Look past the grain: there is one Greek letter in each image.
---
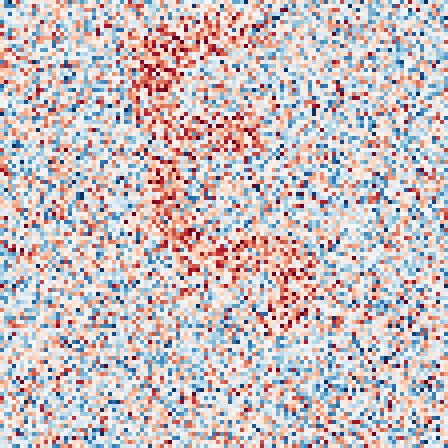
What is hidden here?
red xi
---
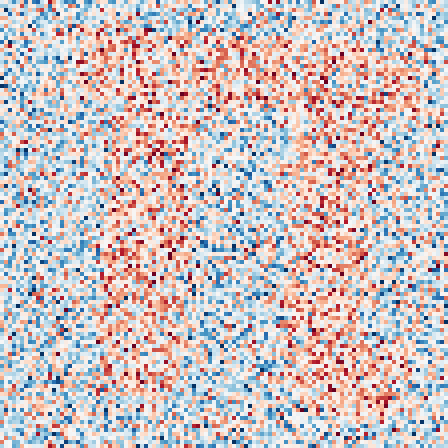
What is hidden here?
red pi
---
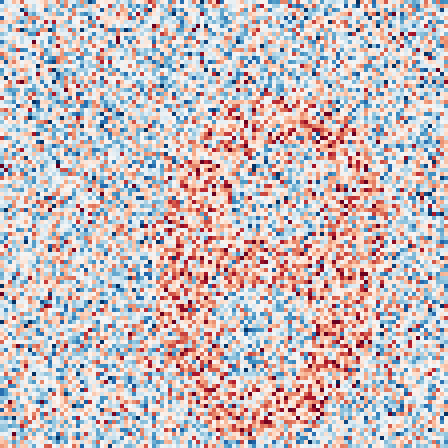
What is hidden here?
red theta
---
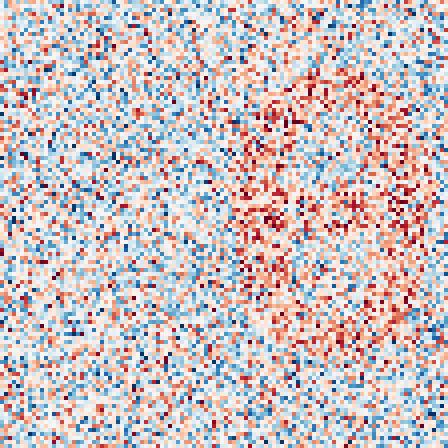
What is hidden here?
red theta
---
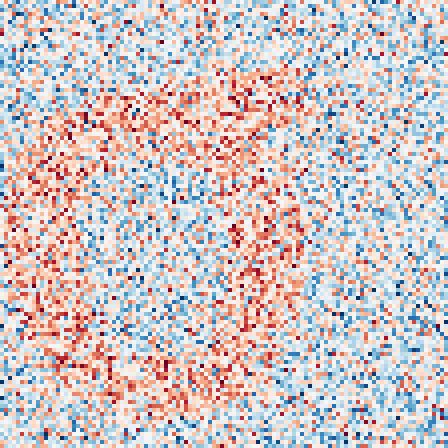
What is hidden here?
red sigma
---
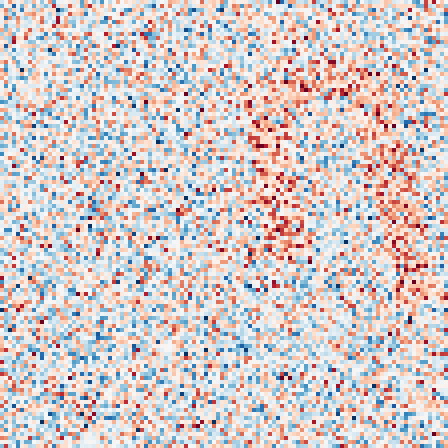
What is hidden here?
red eta
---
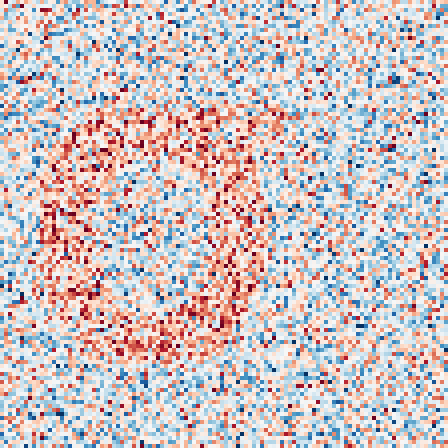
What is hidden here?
red sigma
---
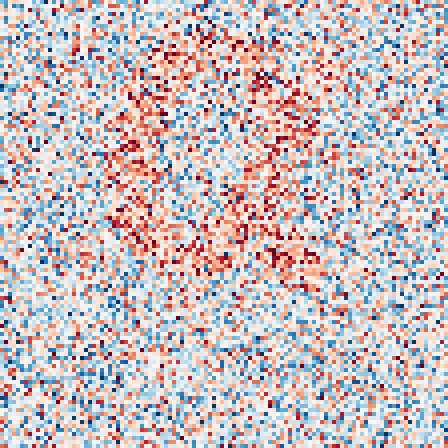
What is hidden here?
red alpha
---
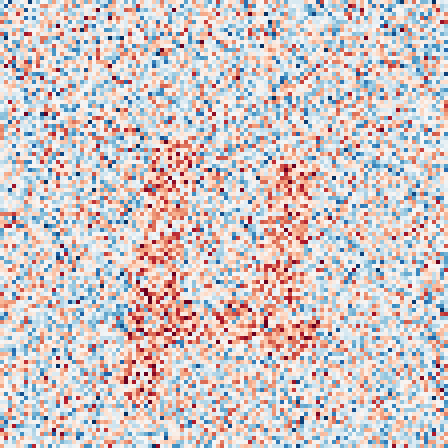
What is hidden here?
red mu
